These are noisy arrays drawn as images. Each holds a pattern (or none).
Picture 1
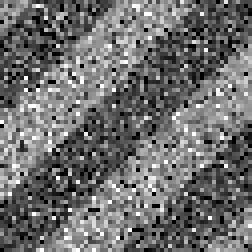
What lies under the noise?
diagonal stripes
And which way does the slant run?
bottom left to top right
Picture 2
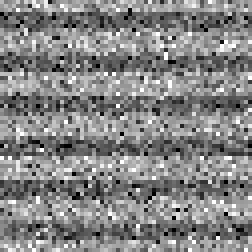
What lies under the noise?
horizontal stripes
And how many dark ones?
6
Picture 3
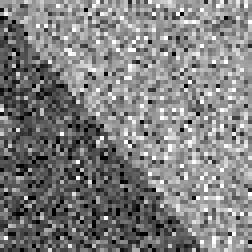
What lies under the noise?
a sharp edge
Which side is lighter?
top right
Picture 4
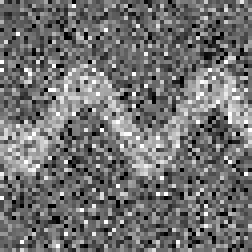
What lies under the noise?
a wavy band
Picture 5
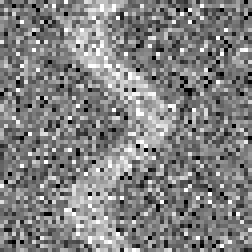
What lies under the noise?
a wavy band
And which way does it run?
top to bottom
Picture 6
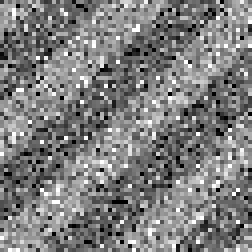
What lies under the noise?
diagonal stripes
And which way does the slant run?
bottom left to top right
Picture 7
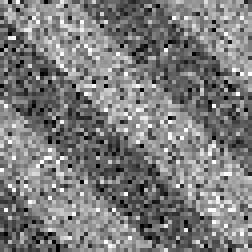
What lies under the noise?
diagonal stripes
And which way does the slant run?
top left to bottom right
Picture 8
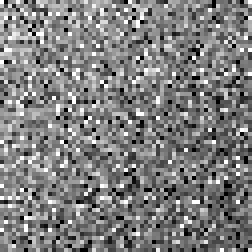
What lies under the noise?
a smooth slope
